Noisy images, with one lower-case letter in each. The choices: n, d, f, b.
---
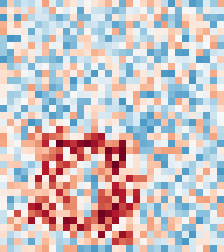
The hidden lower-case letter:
n
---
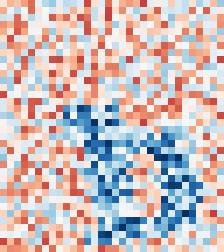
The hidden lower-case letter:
b
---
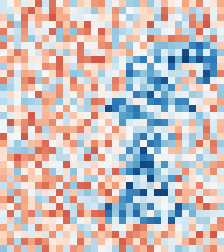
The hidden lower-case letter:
f
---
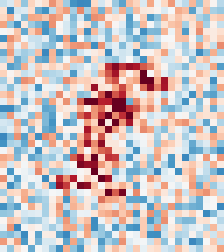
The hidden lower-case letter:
f
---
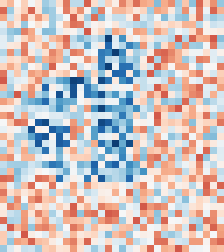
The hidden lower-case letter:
d
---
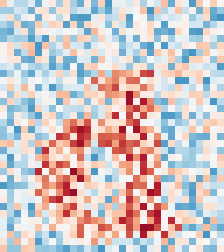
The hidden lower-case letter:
d
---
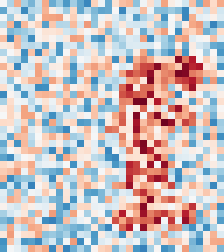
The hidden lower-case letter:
f
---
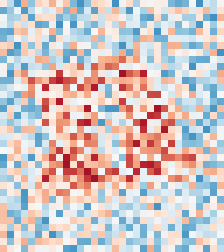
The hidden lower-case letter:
n
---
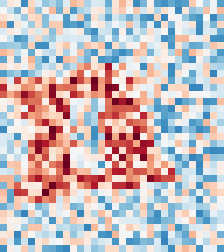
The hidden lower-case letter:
n
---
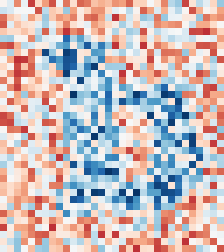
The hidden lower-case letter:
b
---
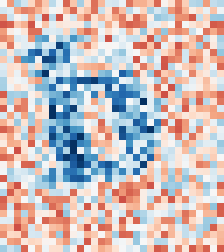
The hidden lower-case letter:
b
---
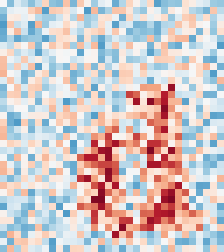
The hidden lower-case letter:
d
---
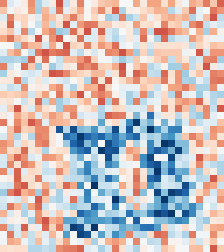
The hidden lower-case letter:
n
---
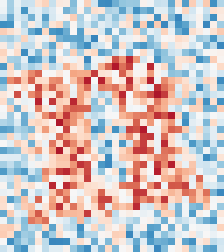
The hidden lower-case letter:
n
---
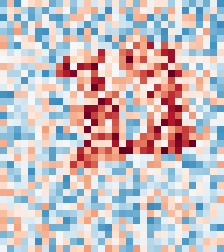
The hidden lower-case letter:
n
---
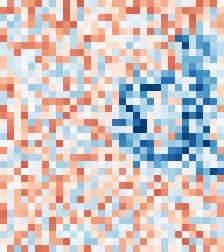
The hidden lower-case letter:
d
